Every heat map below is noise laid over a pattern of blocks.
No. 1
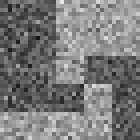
no symmetry
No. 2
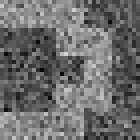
top and bottom mirror each other
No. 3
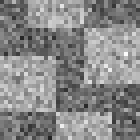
the same after a half turn
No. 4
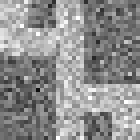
the same after a half turn
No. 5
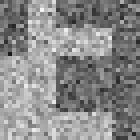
no symmetry
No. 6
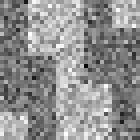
the same after a half turn
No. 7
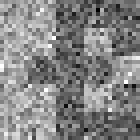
top and bottom mirror each other
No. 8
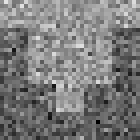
left and right mirror each other
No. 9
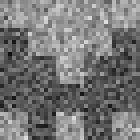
left and right mirror each other
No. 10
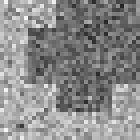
mirrored about the diagonal from the bottom left
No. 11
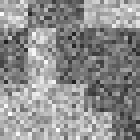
no symmetry
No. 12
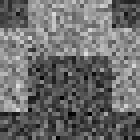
left and right mirror each other
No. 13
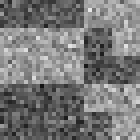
no symmetry
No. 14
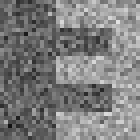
top and bottom mirror each other
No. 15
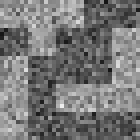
no symmetry
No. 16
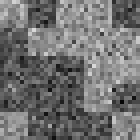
mirrored about the diagonal from the bottom left
